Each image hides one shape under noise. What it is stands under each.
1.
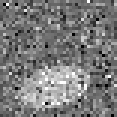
ellipse
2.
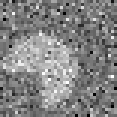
disc with a wedge cut out
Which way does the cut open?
down and left
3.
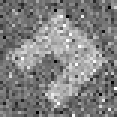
square with a notch
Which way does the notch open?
down and left
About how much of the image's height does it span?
nearly all
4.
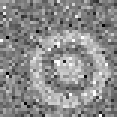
bullseye
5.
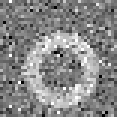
ring
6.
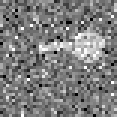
lollipop
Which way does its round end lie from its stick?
right
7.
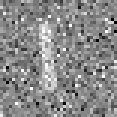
bar
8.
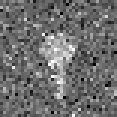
lollipop
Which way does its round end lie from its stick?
up
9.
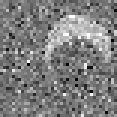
crescent
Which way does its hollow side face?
down
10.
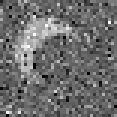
crescent
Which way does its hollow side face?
down and right
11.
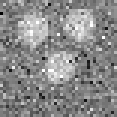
three dots
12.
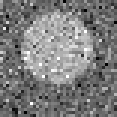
disc
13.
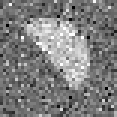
half disc
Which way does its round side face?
up and right
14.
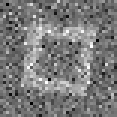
square frame
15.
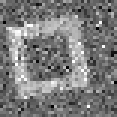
square frame
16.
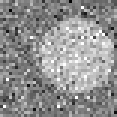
disc
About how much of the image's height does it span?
two thirds
